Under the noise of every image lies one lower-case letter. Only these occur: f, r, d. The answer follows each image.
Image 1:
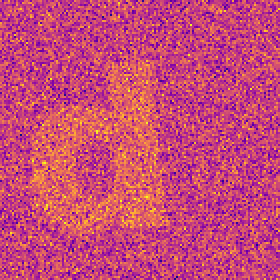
d
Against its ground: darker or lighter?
lighter
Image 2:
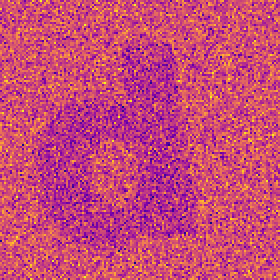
d
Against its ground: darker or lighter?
darker
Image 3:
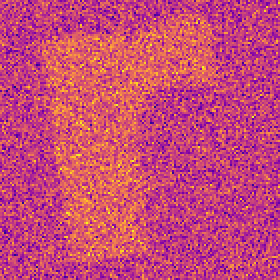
r
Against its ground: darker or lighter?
lighter
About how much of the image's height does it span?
nearly all
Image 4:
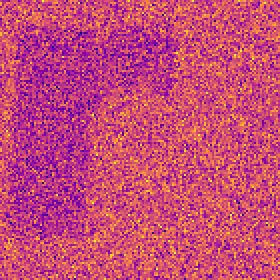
r
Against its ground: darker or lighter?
darker
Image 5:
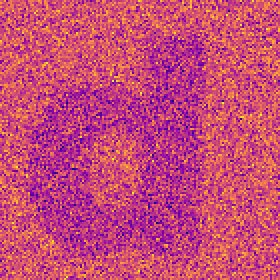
d
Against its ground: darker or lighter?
darker
